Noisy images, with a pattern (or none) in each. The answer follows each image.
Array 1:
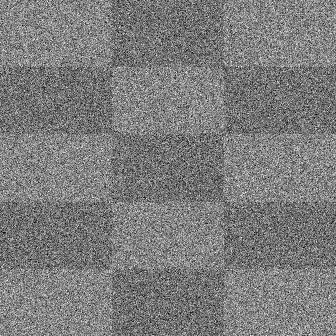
a checkerboard
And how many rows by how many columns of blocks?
5 by 3
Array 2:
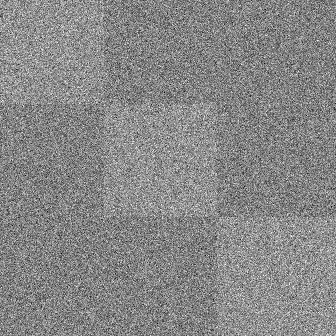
blocks along the diagonal
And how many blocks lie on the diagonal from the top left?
3
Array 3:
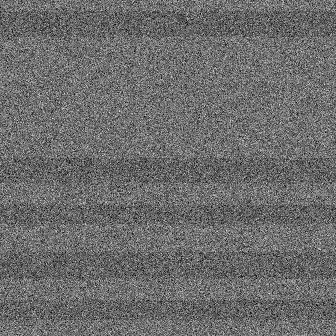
bands of rows
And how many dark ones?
5
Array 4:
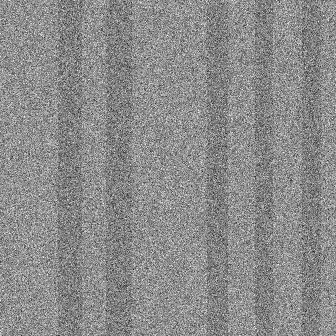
bands of columns
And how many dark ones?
5
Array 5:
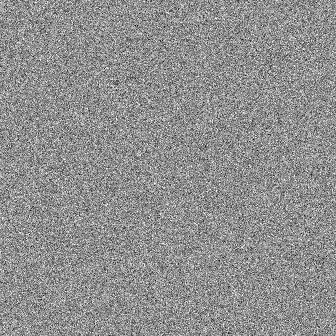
only noise
